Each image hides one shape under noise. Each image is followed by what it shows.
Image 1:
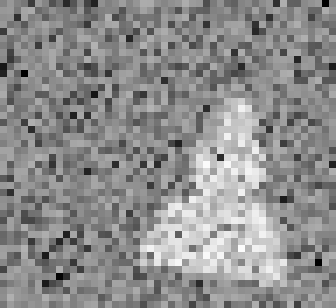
chess pawn
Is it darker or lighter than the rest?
lighter
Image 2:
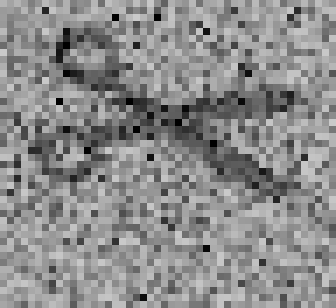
pair of scissors
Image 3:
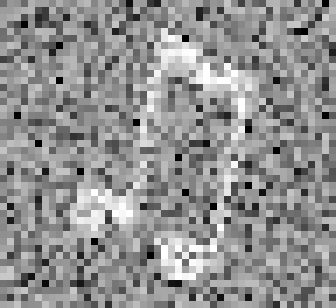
pair of musical notes
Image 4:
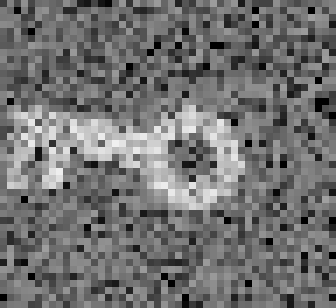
key
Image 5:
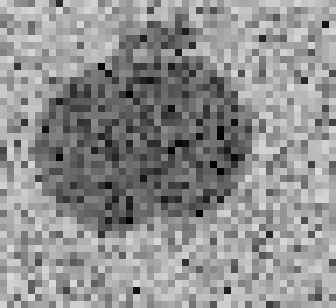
apple
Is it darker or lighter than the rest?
darker
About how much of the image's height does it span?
two thirds
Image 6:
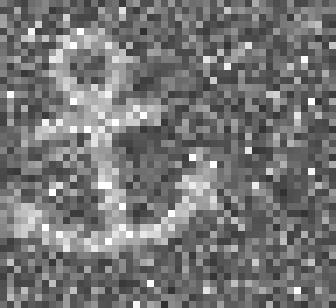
anchor
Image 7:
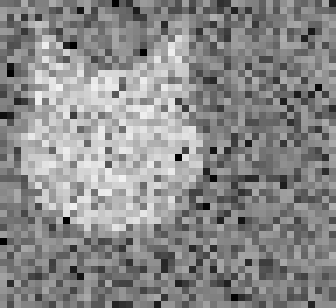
cat's head
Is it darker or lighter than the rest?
lighter
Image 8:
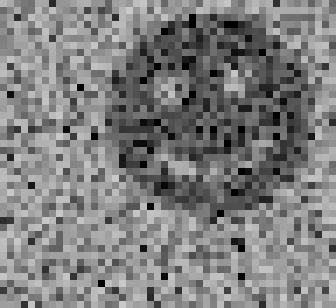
smiling face
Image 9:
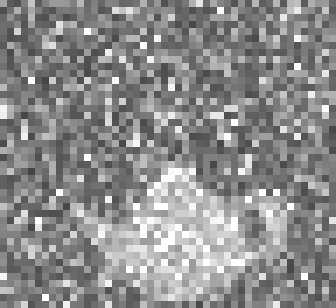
teapot
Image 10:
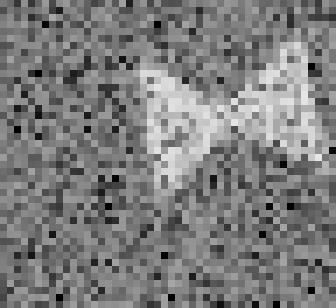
bow tie
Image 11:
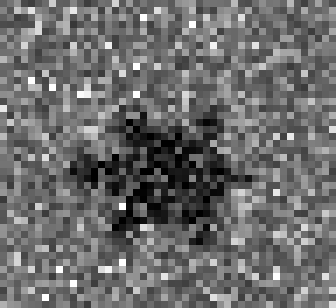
turtle
